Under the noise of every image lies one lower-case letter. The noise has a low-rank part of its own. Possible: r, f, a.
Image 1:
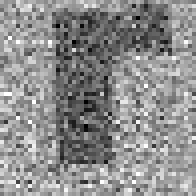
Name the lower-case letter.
r
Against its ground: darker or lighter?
darker
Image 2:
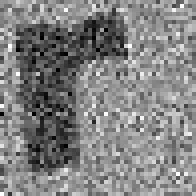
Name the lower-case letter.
r
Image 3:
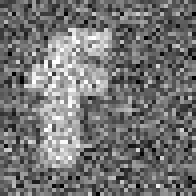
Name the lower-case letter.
f
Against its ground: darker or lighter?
lighter
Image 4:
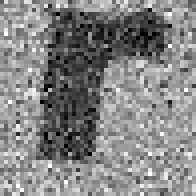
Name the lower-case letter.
r
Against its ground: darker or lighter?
darker
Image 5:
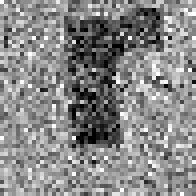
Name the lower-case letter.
r
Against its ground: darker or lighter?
darker
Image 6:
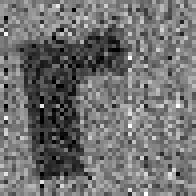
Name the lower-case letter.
r
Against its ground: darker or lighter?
darker
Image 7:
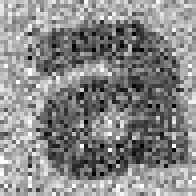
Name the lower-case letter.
a
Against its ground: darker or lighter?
darker
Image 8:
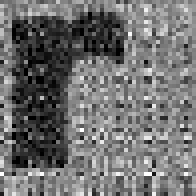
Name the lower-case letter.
r
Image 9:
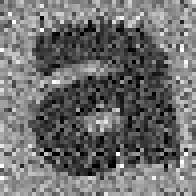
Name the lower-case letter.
a
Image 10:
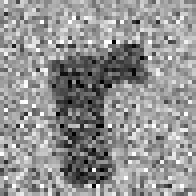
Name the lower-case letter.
r
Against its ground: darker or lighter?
darker
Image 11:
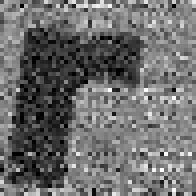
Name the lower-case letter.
r
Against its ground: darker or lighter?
darker
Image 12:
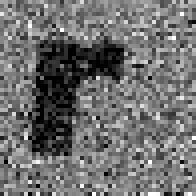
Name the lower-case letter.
r
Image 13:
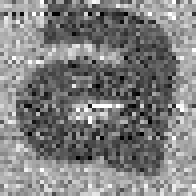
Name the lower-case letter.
a
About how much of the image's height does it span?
nearly all
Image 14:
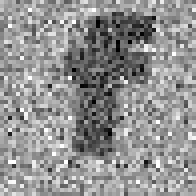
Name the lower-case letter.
f
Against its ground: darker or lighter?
darker
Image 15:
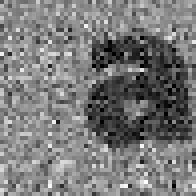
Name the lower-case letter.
a
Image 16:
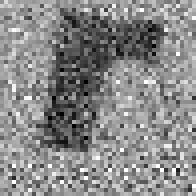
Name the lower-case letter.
r
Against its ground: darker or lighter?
darker
